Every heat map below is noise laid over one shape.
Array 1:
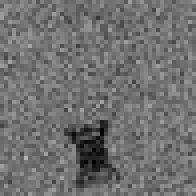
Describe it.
dark chess rook, bottom middle
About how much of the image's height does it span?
a third
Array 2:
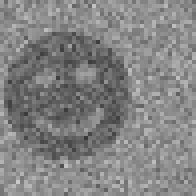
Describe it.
dark smiling face
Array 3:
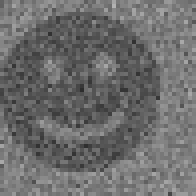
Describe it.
dark smiling face
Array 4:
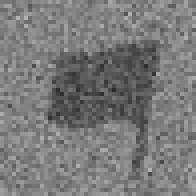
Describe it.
dark flag
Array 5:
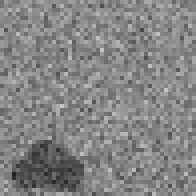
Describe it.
dark cloud, bottom left
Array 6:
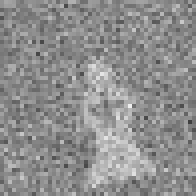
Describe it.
light chess bishop
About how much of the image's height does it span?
two thirds
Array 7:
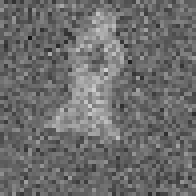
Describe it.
light chess bishop
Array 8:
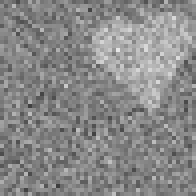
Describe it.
light heart
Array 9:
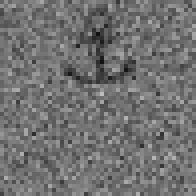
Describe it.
dark anchor, top middle
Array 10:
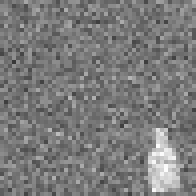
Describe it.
light bottle, bottom right
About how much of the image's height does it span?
a third
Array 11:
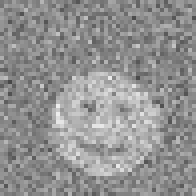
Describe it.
light smiling face
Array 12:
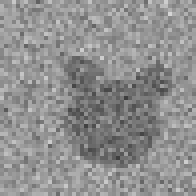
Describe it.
dark bear's head
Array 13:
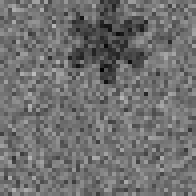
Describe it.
dark asterisk, top middle
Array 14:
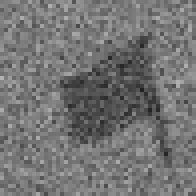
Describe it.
dark flag
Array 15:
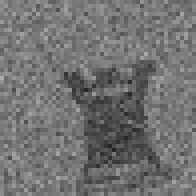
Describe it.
dark chess rook
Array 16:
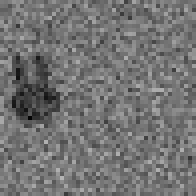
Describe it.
dark rabbit's head, middle left
